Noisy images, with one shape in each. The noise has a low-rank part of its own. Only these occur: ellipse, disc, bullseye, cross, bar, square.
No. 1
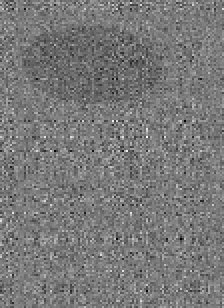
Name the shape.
ellipse
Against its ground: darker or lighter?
darker
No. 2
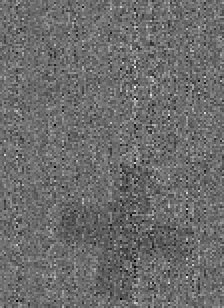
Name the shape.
cross
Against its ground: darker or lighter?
darker
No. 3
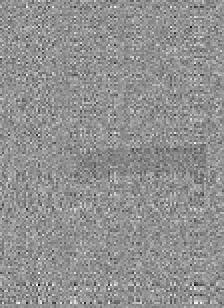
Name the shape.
bar
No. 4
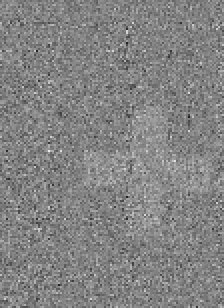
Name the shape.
cross
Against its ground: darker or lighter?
lighter
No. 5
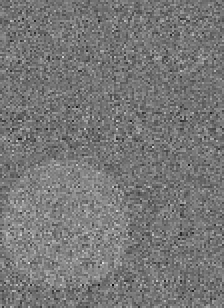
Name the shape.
disc
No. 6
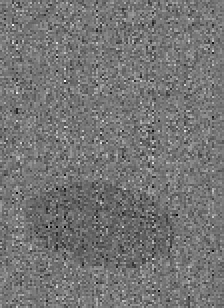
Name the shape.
ellipse
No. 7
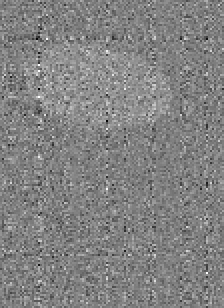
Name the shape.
ellipse
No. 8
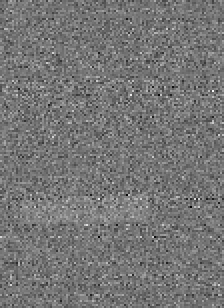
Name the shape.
bar
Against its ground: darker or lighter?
lighter
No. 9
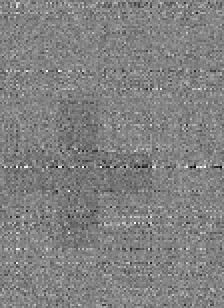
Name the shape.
cross
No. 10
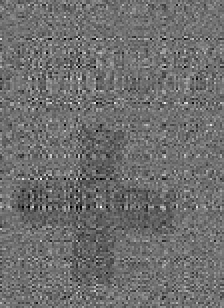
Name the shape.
cross
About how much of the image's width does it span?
two thirds
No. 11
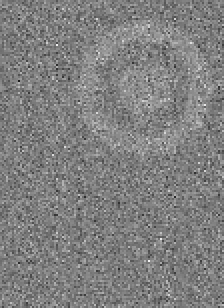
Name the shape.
bullseye
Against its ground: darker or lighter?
lighter
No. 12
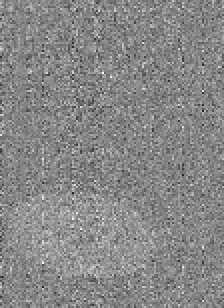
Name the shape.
ellipse
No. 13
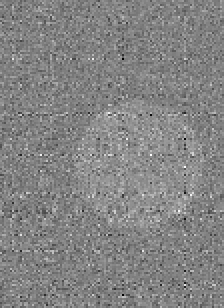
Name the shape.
disc
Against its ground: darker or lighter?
lighter
